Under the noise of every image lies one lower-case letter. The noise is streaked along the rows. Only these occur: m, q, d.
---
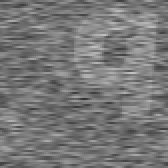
q
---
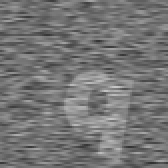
q
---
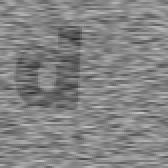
d
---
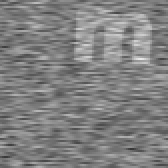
m
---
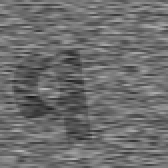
q
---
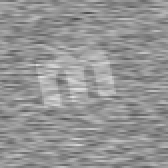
m
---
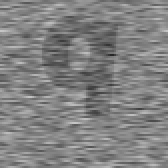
q
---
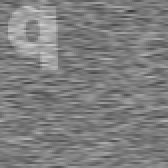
q
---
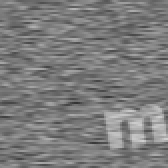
m
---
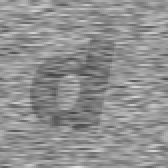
d
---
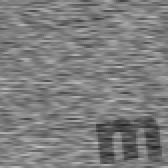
m
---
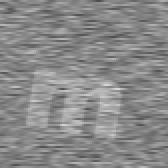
m
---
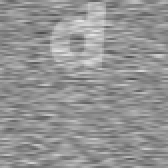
d
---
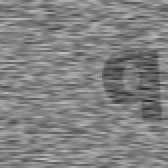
q
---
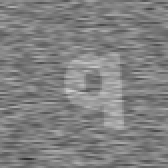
q
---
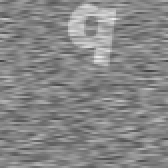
q
